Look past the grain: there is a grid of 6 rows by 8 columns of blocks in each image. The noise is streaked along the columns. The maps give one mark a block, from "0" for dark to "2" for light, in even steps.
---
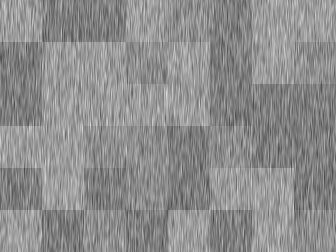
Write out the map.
20021022
02212021
02222000
22110100
02010220
20102021
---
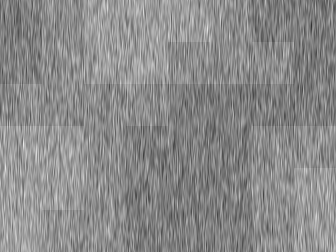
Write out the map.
01222100
01221110
11110000
22100011
22100012
21100012
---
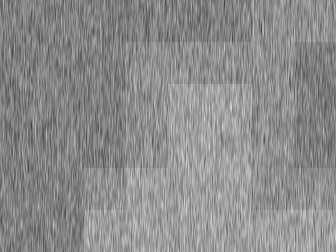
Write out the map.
00000011
00011110
00012210
00012210
00122211
00222222
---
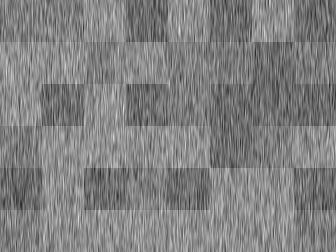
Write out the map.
11202020
22121101
20201000
12222012
02010220
12222221
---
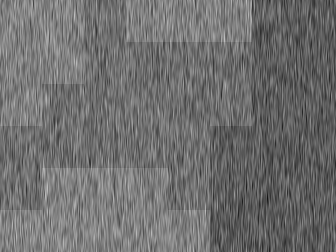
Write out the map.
22122200
22111100
21111100
11111000
12221000
22222000
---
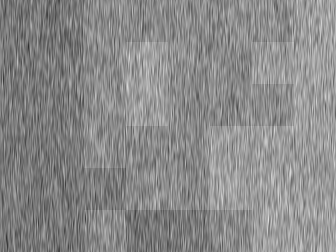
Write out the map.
00111112
00121122
00121112
00111222
00011222
00100122
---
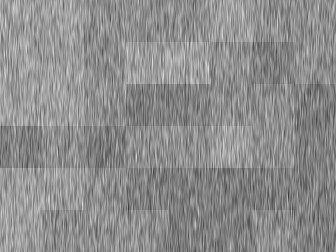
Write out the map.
22111211
22122101
22100110
01011210
22100000
21110010
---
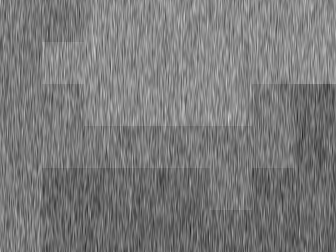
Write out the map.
11222222
12222222
11222210
11111110
10000100
10000000
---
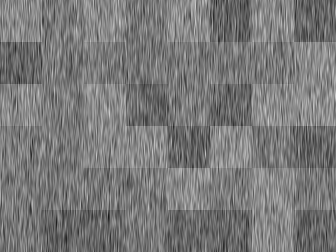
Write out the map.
21212020
01111112
21201022
11220210
11112121
10010020
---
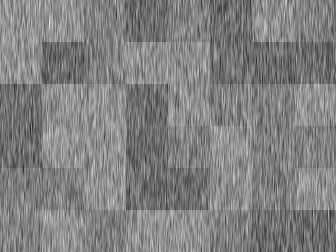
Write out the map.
22101021
20122000
02202112
02201211
11200212
12122100
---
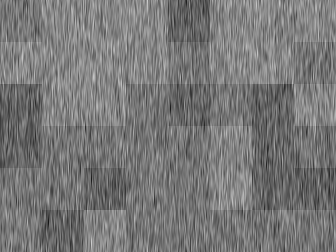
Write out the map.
12220222
22221221
02210102
01111201
11011200
10211111
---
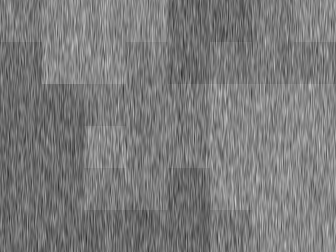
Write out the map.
12220012
02210111
00111222
00211222
00110222
00000122
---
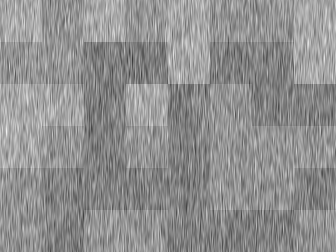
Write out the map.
21212112
11002002
22020100
21010111
10000110
10110001
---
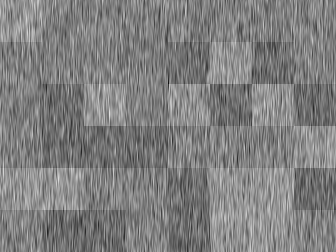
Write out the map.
21111111
11110201
10212020
10001112
22110220
10010221
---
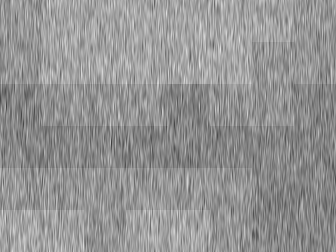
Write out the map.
12222221
12222211
01110110
00000000
11111100
22122100
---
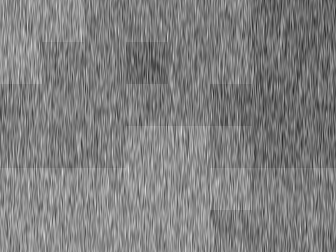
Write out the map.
22111100
21101100
11111000
11122100
22222211
22222111
